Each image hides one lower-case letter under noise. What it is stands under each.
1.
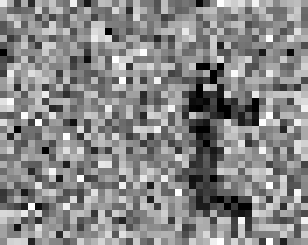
t
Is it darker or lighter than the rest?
darker
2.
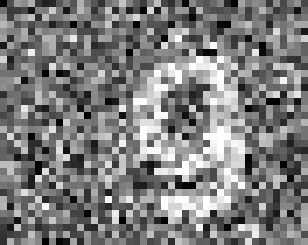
g
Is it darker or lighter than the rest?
lighter
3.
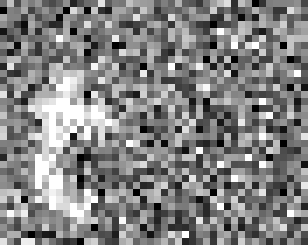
t
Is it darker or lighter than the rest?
lighter
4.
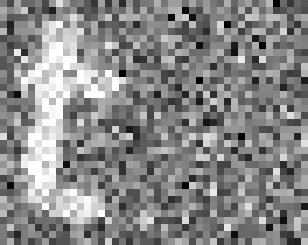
t
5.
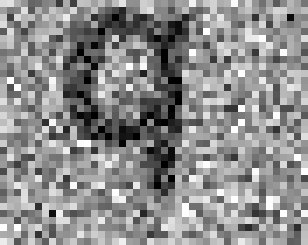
q
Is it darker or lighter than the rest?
darker
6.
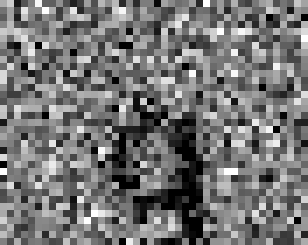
q
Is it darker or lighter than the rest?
darker
